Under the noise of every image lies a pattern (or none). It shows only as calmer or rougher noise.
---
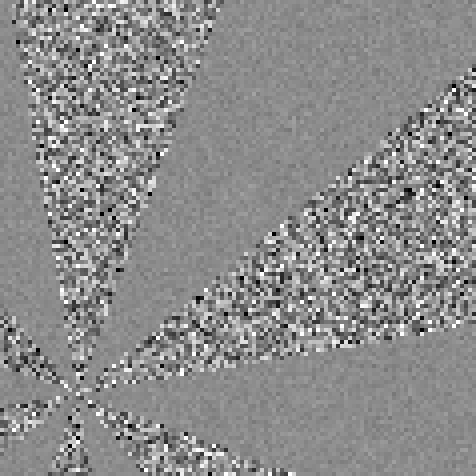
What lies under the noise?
spokes from one point
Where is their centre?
bottom left
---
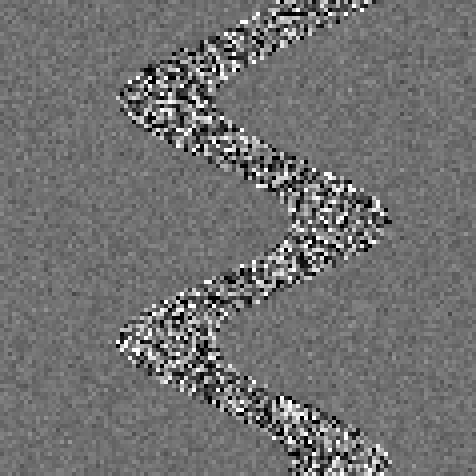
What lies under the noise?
a wavy band
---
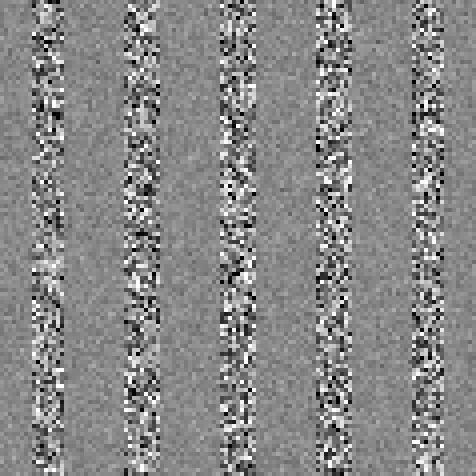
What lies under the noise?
vertical stripes
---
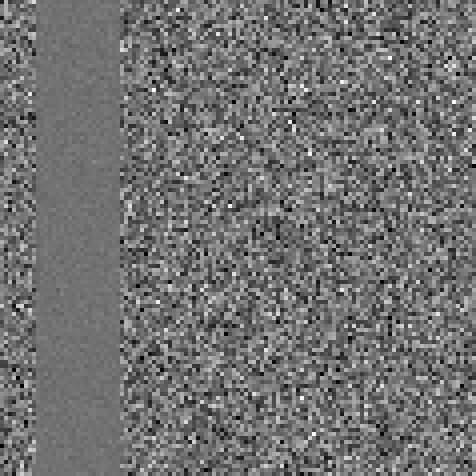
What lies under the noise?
one vertical stripe
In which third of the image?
left
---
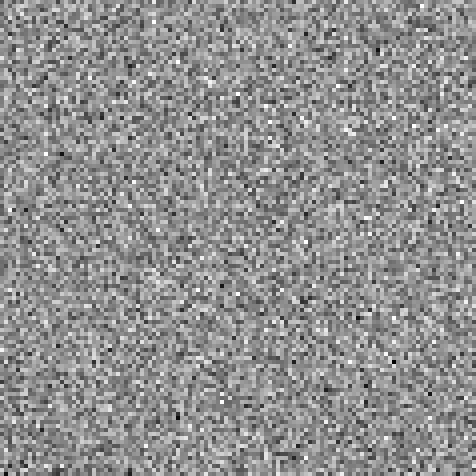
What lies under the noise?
only noise
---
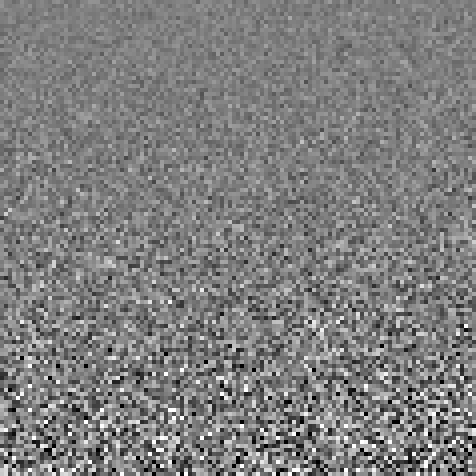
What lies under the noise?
a smooth slope
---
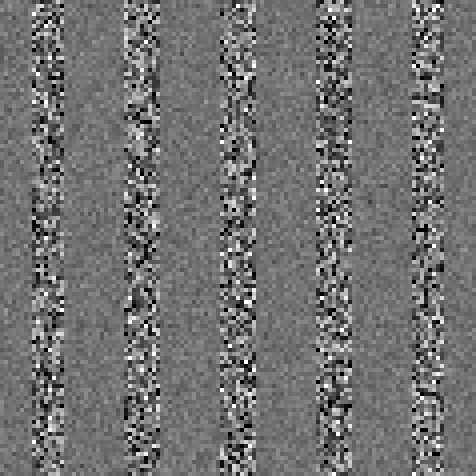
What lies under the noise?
vertical stripes
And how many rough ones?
5
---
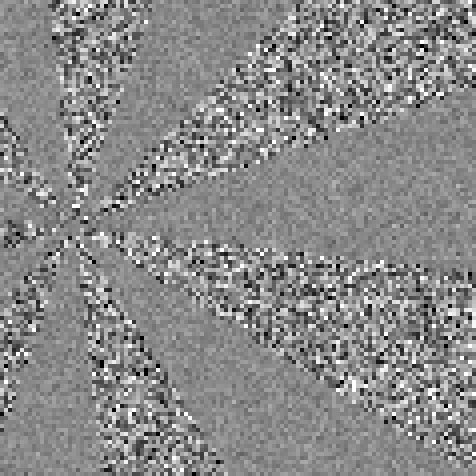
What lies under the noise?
spokes from one point
